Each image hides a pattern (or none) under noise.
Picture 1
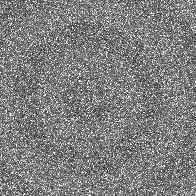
rings round one point
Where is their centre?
centre
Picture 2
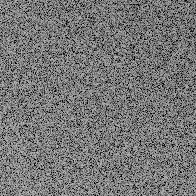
a smooth slope
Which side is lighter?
bottom left
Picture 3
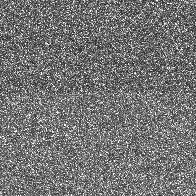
a sharp edge
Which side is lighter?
bottom
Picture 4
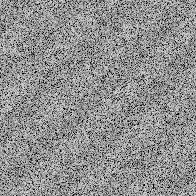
diagonal stripes
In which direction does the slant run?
bottom left to top right
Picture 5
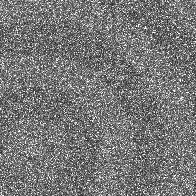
rings round one point
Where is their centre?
bottom left
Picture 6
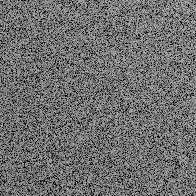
a smooth slope
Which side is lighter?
top right
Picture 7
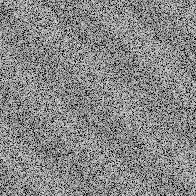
diagonal stripes
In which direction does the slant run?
top left to bottom right
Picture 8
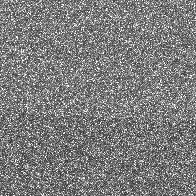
a sharp edge
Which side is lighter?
top
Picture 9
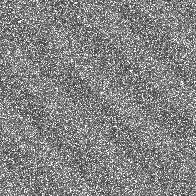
diagonal stripes
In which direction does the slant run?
top left to bottom right
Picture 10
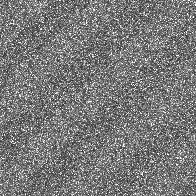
diagonal stripes
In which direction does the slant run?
bottom left to top right
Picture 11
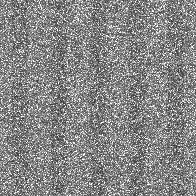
vertical stripes
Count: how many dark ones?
5
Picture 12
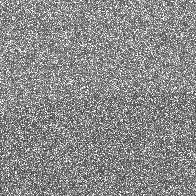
a sharp edge
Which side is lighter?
top
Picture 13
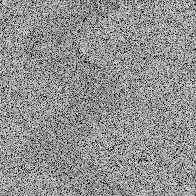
a wavy band
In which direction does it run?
top to bottom
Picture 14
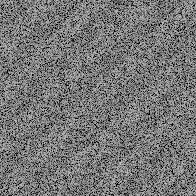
diagonal stripes
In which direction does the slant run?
bottom left to top right
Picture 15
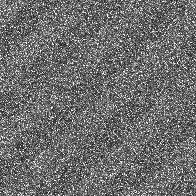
diagonal stripes
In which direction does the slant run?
bottom left to top right
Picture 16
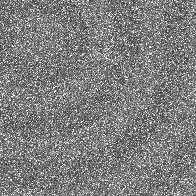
rings round one point
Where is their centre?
top left
